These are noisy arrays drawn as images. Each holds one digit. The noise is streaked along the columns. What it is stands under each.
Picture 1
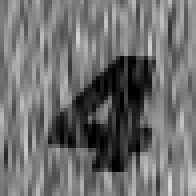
4
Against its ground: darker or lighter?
darker
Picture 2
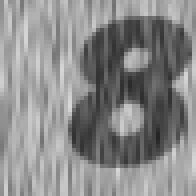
8
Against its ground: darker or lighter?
darker
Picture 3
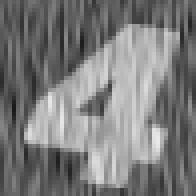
4
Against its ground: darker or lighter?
lighter
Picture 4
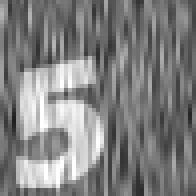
5
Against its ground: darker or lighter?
lighter
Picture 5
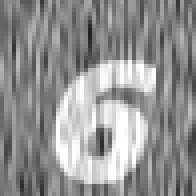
6
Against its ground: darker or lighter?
lighter
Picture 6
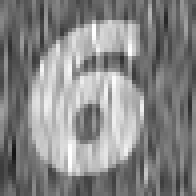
6
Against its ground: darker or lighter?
lighter
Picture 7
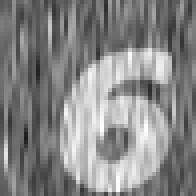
6
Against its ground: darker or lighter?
lighter
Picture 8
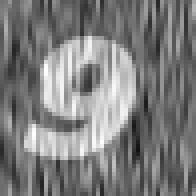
9
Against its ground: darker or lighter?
lighter
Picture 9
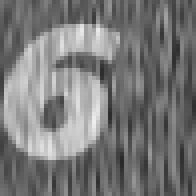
6
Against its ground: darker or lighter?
lighter
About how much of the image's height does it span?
two thirds
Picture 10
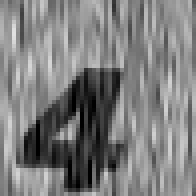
4
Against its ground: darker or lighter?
darker
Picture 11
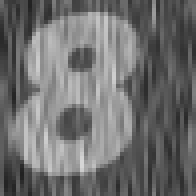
8
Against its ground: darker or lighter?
lighter
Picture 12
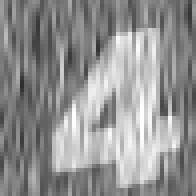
4
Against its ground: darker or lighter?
lighter
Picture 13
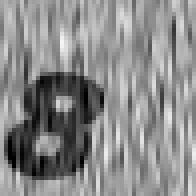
8
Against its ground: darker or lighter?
darker
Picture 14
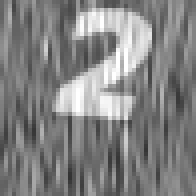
2
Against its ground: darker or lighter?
lighter
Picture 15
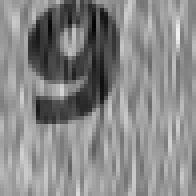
9
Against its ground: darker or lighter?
darker
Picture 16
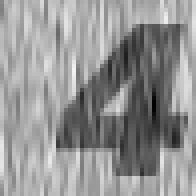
4
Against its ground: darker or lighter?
darker
